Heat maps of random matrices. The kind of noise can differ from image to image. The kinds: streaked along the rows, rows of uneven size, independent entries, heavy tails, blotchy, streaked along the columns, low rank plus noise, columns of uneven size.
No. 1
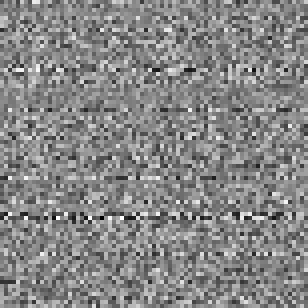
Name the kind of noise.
rows of uneven size
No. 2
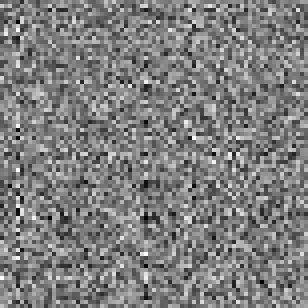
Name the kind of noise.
low rank plus noise
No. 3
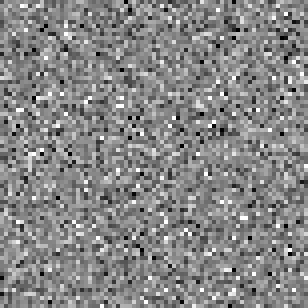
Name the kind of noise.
heavy tails
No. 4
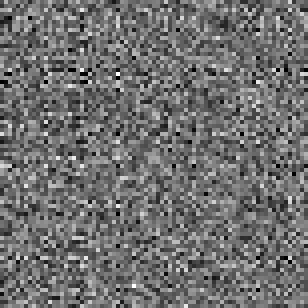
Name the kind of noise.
low rank plus noise
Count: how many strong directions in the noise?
two
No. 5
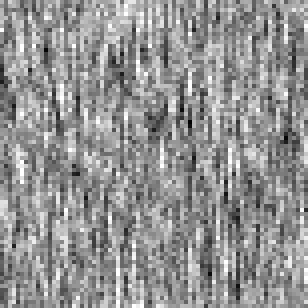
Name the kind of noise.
streaked along the columns
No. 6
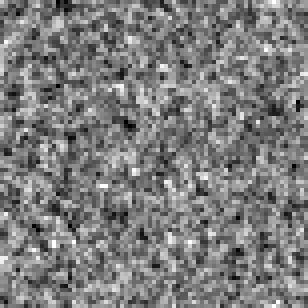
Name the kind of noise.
blotchy
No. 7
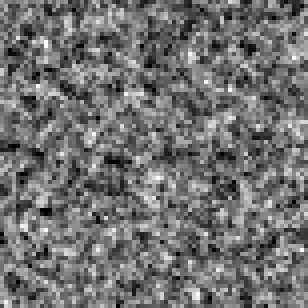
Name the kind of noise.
blotchy
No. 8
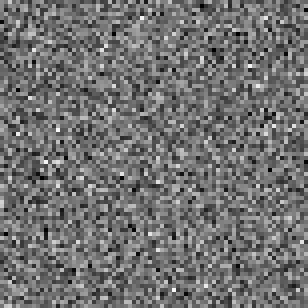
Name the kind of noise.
independent entries
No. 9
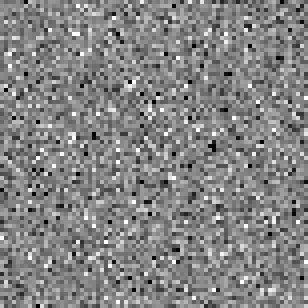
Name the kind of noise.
heavy tails
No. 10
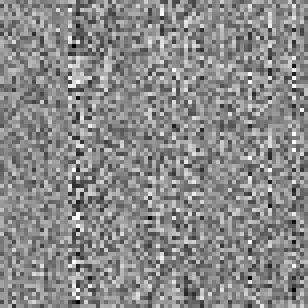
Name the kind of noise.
columns of uneven size
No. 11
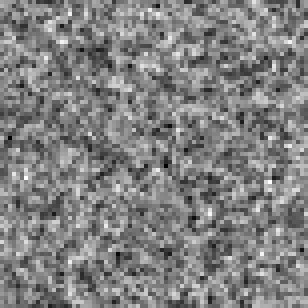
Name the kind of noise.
blotchy
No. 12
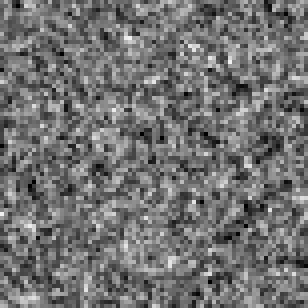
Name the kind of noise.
blotchy
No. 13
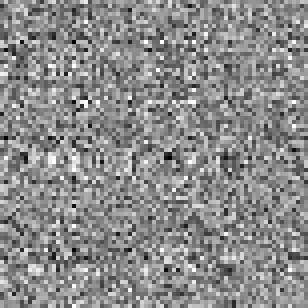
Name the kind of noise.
low rank plus noise
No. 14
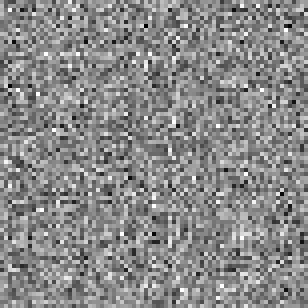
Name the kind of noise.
low rank plus noise
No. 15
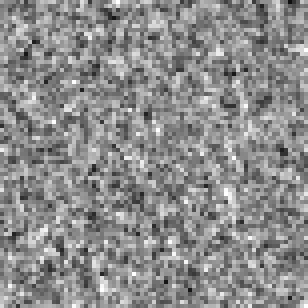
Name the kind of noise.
blotchy
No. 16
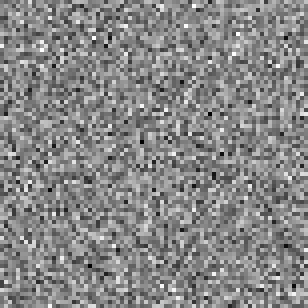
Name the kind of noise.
independent entries
